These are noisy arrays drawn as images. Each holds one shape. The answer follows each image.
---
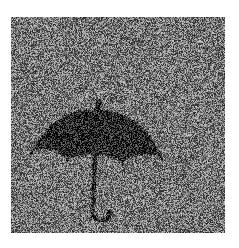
umbrella
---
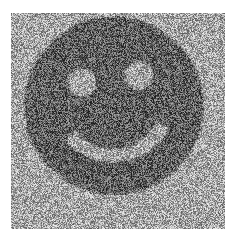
smiling face
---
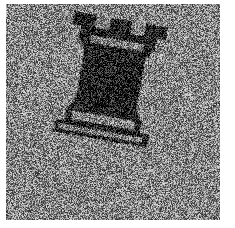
chess rook
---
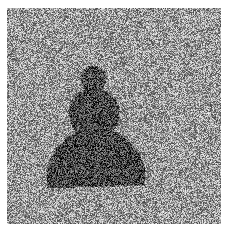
chess pawn
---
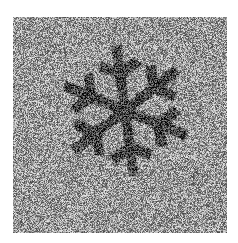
snowflake
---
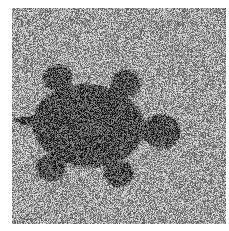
turtle
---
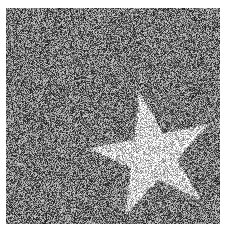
star
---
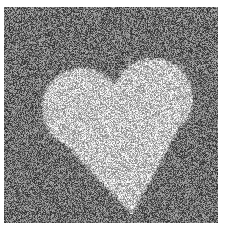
heart
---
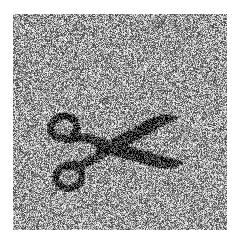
pair of scissors
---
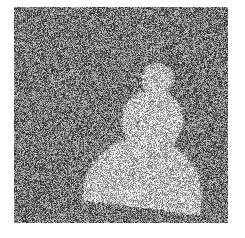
chess pawn
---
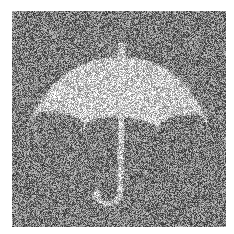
umbrella
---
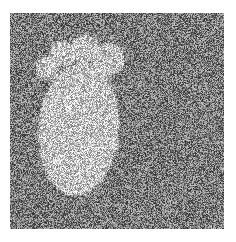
footprint
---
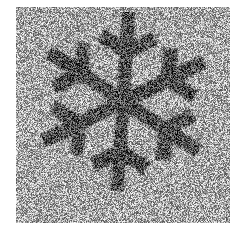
snowflake
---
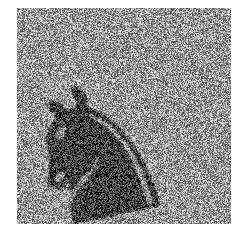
chess knight
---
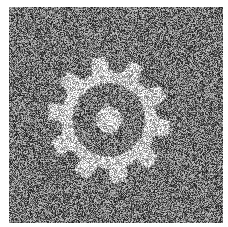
gear
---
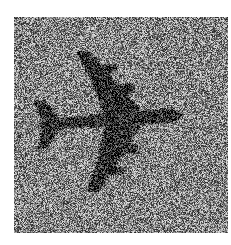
airplane
